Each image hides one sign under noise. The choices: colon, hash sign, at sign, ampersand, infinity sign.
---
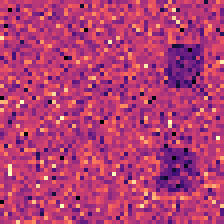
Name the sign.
colon
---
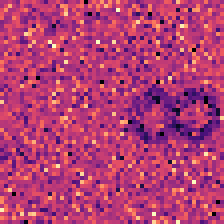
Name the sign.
infinity sign
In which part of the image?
middle right
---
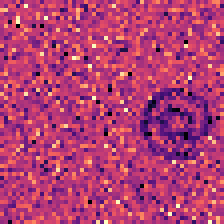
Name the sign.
at sign
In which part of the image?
middle right
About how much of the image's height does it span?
a third
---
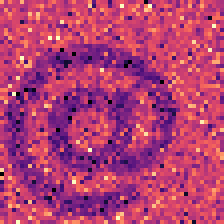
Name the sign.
at sign
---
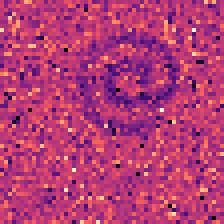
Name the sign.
at sign
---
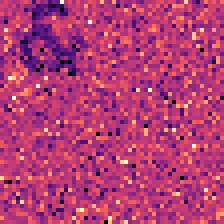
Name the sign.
ampersand
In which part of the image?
top left
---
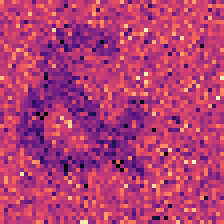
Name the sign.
ampersand
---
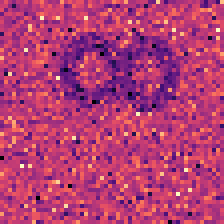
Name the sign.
infinity sign
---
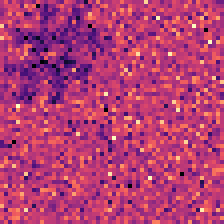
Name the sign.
hash sign
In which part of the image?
top left
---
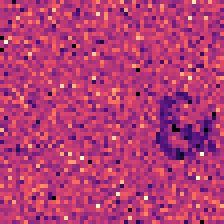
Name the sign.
ampersand
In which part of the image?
middle right
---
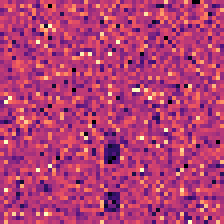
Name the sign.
colon
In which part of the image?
bottom middle
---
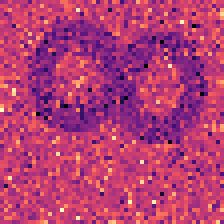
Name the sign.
infinity sign
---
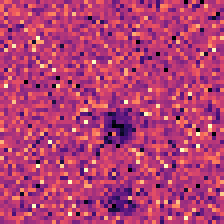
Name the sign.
colon
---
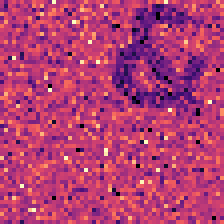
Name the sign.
ampersand
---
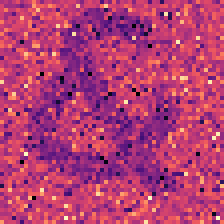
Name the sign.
ampersand
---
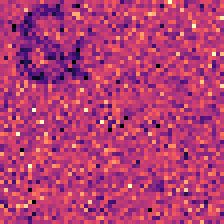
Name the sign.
ampersand
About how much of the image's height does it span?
a third
